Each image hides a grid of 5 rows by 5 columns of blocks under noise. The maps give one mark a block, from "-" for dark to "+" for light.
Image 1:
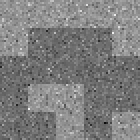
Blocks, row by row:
+++++
+---+
-----
-++--
--+-+
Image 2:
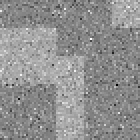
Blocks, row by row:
----+
++---
+++--
--+--
--+--
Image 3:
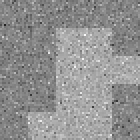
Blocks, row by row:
-----
--++-
--+++
--++-
-+++-
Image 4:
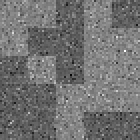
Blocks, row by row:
++-+-
+--++
-+-++
--+++
--+--
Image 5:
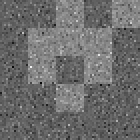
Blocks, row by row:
--+-+
-+++-
-+-+-
--+--
-----
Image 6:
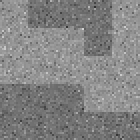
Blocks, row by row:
+---+
+++-+
+++++
---++
-----
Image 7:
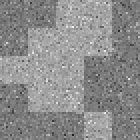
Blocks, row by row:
--++-
-+++-
+++--
-++--
---+-
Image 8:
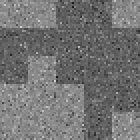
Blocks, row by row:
++--+
-----
-+---
+++--
+++-+
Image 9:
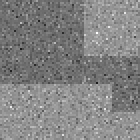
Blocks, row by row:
---++
---++
-----
++++-
+++++
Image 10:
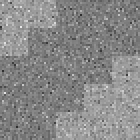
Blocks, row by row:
++---
+----
----+
---++
--+++
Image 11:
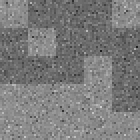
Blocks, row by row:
+---+
-+---
---+-
++++-
+++++
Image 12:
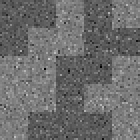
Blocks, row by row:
--+-+
-++--
++--+
++-++
+---+
